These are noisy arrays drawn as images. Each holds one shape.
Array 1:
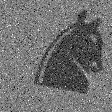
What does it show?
dark chess knight
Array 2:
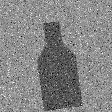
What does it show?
dark bottle
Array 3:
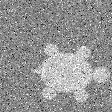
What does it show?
light turtle
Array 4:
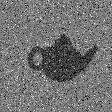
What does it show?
dark teapot
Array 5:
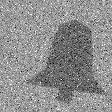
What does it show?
dark bell
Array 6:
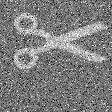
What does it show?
light pair of scissors
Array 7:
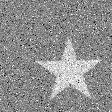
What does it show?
light star
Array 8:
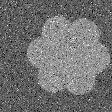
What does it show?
light flower
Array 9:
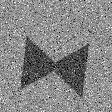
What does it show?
dark bow tie
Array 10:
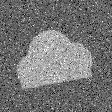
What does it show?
light cloud
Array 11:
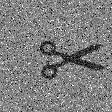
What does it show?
dark pair of scissors
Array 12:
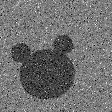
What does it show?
dark bear's head
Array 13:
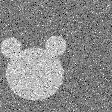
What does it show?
light bear's head
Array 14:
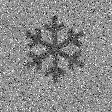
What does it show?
dark snowflake
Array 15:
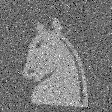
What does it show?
light chess knight
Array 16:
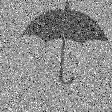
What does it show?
dark umbrella
